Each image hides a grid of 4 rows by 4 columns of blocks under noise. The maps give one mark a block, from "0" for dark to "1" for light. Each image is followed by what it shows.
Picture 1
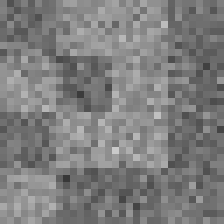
0110
1010
0110
1000
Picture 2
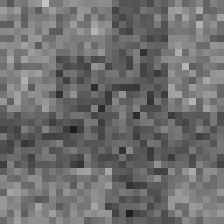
1101
1001
0000
1101
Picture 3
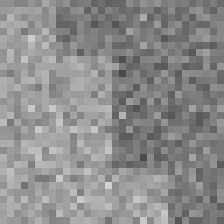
1000
1100
1100
1110
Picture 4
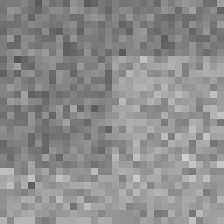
0000
0011
0011
1111
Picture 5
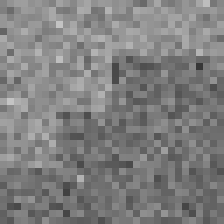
1111
1100
1000
0000
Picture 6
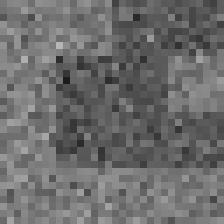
1100
1001
1000
1111
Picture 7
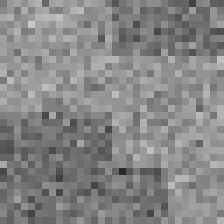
1100
1111
0011
0001
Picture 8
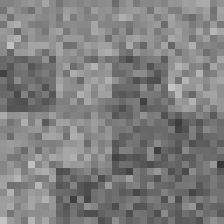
1111
0101
1100
1000
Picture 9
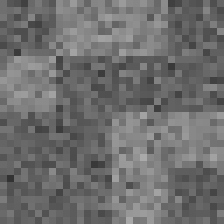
0110
1000
0011
0010
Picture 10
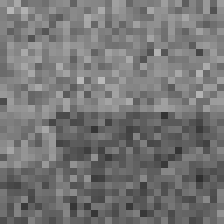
1111
1111
1000
0000
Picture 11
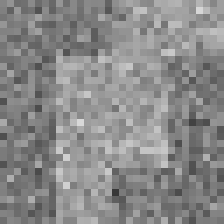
0011
0110
0110
0100
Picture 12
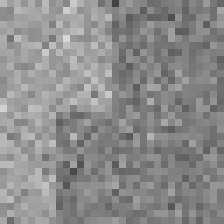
1100
1100
1000
1000
